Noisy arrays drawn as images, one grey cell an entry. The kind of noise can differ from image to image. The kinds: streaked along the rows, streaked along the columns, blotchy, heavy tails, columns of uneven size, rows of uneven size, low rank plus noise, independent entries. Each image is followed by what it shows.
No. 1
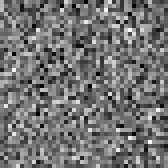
independent entries
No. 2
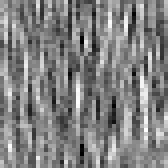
streaked along the columns
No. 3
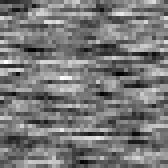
streaked along the rows
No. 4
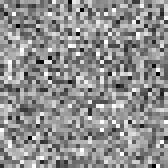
independent entries
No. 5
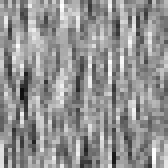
streaked along the columns
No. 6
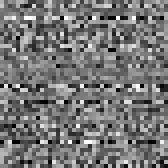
rows of uneven size
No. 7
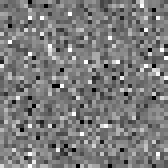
heavy tails
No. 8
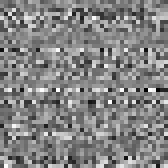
rows of uneven size
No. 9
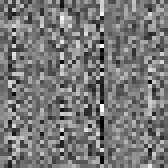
columns of uneven size
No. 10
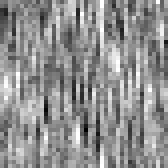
streaked along the columns
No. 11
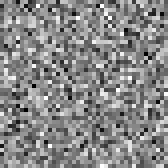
independent entries
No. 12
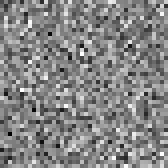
independent entries
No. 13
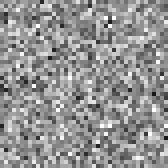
independent entries
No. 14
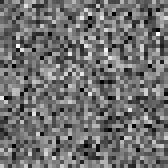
independent entries
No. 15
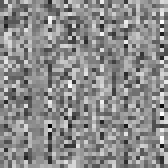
columns of uneven size
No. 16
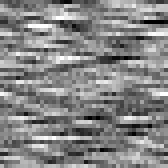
streaked along the rows
